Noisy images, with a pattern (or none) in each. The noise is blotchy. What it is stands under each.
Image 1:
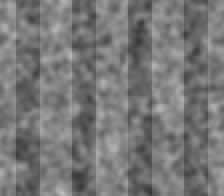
vertical stripes
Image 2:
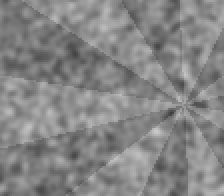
spokes from one point
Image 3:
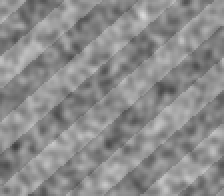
diagonal stripes
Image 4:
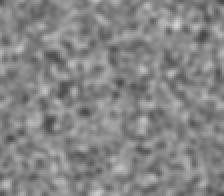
only noise
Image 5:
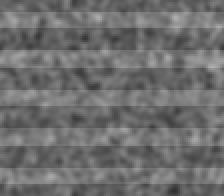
horizontal stripes
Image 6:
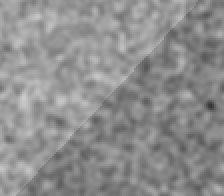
a sharp edge
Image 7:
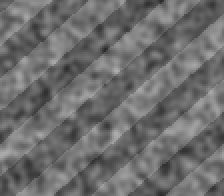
diagonal stripes
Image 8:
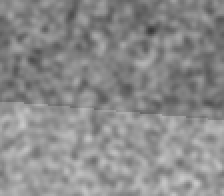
a sharp edge
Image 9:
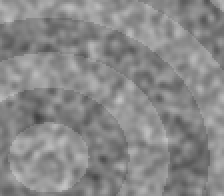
rings round one point
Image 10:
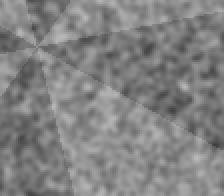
spokes from one point
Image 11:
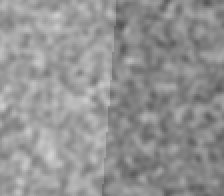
a sharp edge
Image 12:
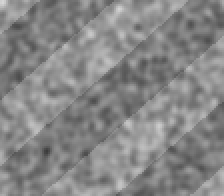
diagonal stripes
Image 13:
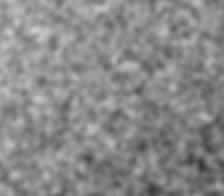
a smooth slope
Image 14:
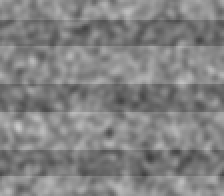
horizontal stripes
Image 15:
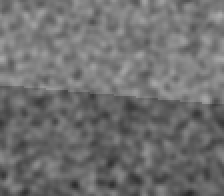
a sharp edge
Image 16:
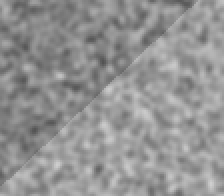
a sharp edge
